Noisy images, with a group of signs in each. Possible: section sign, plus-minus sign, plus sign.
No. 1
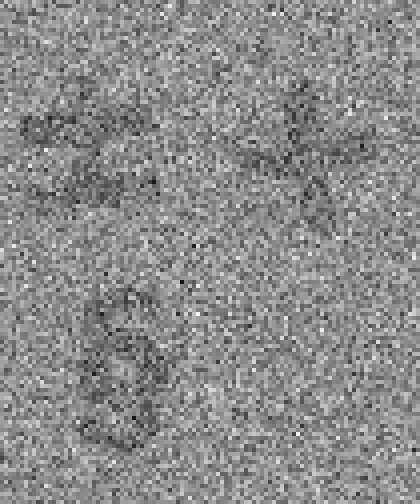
top left: plus-minus sign; top right: plus sign; bottom left: section sign
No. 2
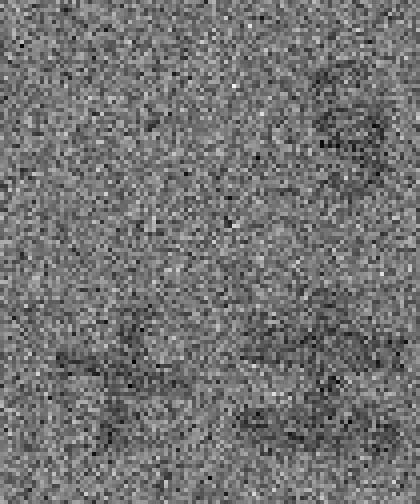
top right: section sign; bottom left: plus sign; bottom right: plus-minus sign
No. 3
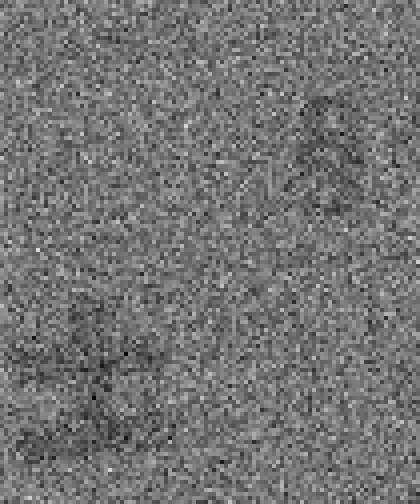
top right: section sign; bottom left: plus-minus sign
